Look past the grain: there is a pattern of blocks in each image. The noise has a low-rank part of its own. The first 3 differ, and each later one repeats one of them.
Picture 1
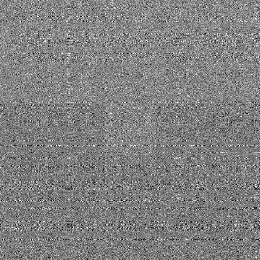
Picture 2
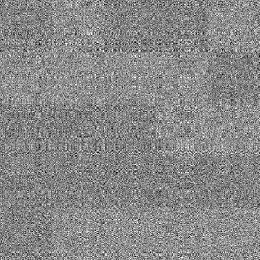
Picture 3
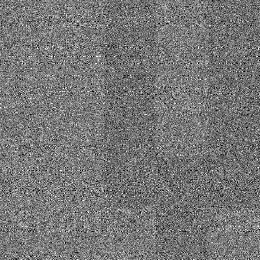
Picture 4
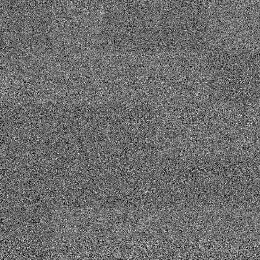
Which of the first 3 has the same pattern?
2
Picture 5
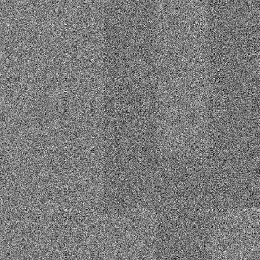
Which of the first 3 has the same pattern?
3
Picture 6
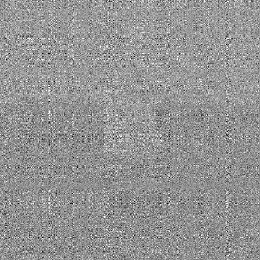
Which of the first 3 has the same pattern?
1
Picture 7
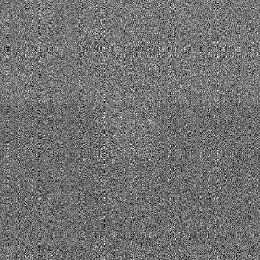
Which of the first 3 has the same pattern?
1
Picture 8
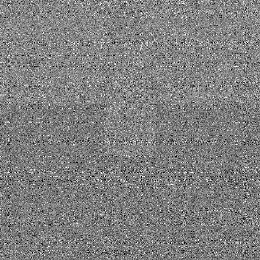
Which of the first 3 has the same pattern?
1
